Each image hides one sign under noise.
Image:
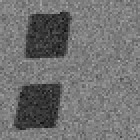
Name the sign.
colon
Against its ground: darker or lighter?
darker
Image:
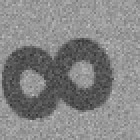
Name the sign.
infinity sign
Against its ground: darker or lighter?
darker
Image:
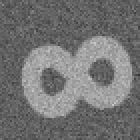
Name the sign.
infinity sign
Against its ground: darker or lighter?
lighter
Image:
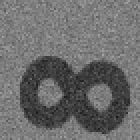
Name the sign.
infinity sign
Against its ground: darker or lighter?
darker
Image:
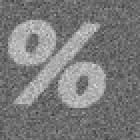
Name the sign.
percent sign
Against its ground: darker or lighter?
lighter
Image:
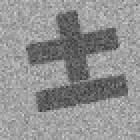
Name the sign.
plus-minus sign
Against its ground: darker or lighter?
darker
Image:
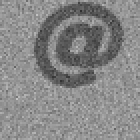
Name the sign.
at sign
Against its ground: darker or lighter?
darker
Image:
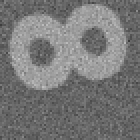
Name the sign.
infinity sign
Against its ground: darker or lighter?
lighter
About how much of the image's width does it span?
nearly all
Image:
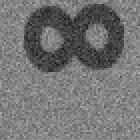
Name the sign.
infinity sign
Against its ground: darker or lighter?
darker
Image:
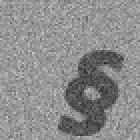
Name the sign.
section sign
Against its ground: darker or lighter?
darker
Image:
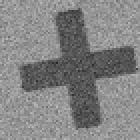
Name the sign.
plus sign
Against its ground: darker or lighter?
darker
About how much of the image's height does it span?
nearly all
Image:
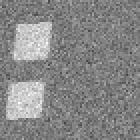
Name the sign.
colon
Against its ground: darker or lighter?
lighter
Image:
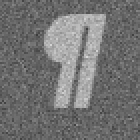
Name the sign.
pilcrow
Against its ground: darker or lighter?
lighter
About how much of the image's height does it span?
two thirds
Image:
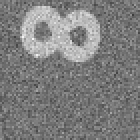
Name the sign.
infinity sign
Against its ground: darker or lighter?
lighter
